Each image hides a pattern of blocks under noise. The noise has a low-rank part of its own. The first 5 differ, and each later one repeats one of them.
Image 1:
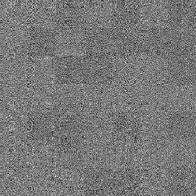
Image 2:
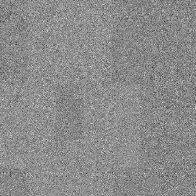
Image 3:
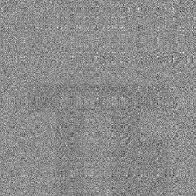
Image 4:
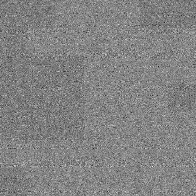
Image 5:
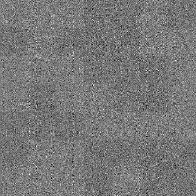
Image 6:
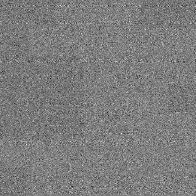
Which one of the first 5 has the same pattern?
4
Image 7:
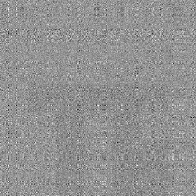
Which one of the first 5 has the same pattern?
3
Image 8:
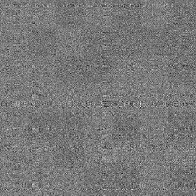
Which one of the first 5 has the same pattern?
1
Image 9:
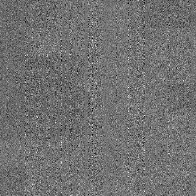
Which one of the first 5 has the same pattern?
4
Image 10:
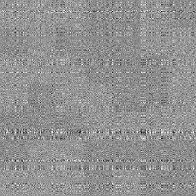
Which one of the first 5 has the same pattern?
5
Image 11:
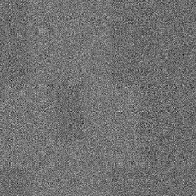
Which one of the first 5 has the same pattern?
2
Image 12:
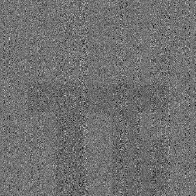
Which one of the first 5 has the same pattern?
3
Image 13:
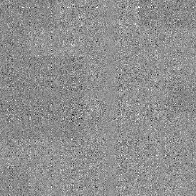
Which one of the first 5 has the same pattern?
4
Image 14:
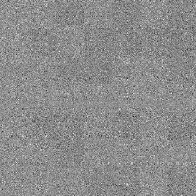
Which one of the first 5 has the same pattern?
1
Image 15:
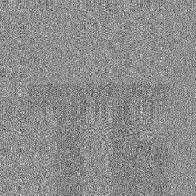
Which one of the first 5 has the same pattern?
3
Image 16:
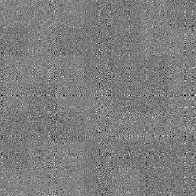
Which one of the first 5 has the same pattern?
5
